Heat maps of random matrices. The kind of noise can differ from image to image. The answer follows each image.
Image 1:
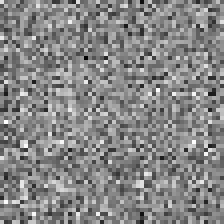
low rank plus noise
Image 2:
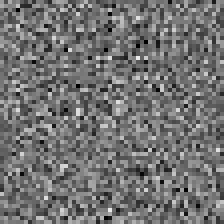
low rank plus noise
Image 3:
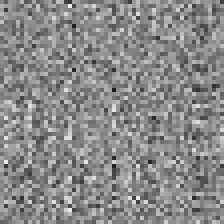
low rank plus noise
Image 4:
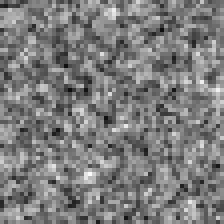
blotchy
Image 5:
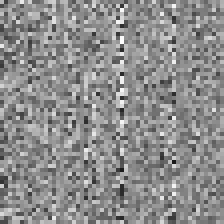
columns of uneven size
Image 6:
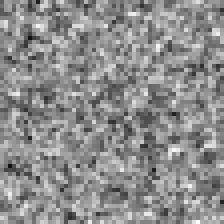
blotchy
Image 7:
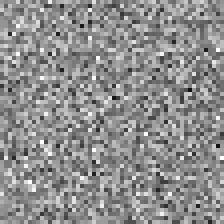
independent entries
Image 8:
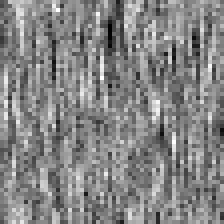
streaked along the columns
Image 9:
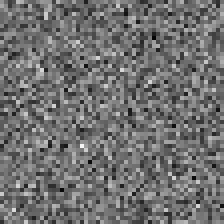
independent entries
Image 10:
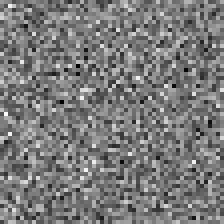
independent entries
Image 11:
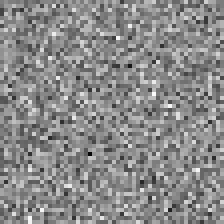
independent entries
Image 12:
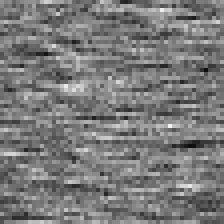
streaked along the rows
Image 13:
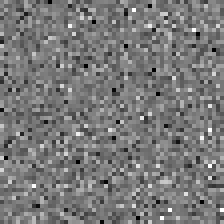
heavy tails
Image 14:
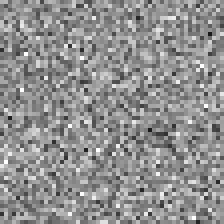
independent entries
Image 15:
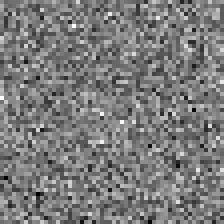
independent entries
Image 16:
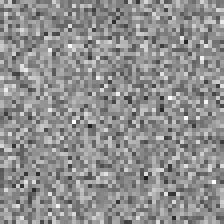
independent entries
